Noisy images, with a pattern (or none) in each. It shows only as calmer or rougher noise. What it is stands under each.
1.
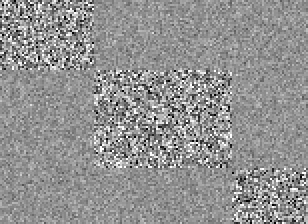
blocks along the diagonal
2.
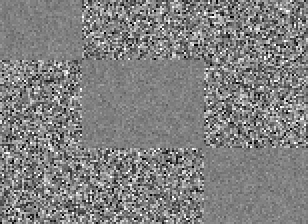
blocks along the diagonal
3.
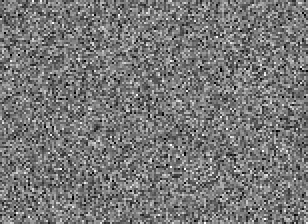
only noise
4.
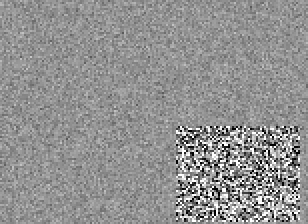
one block
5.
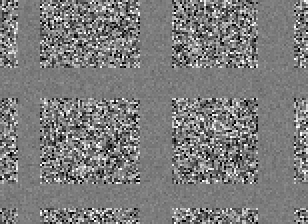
bands of rows crossing bands of columns
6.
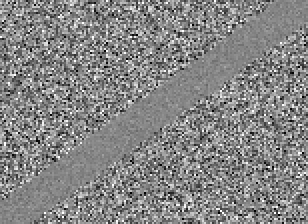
a diagonal band
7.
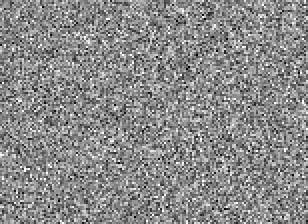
only noise
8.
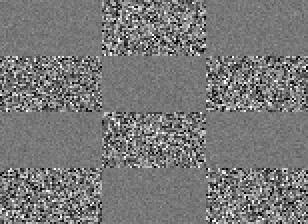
a checkerboard
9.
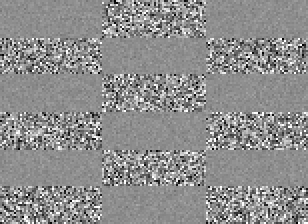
a checkerboard
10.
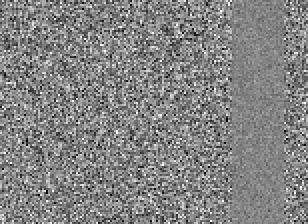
one band of columns
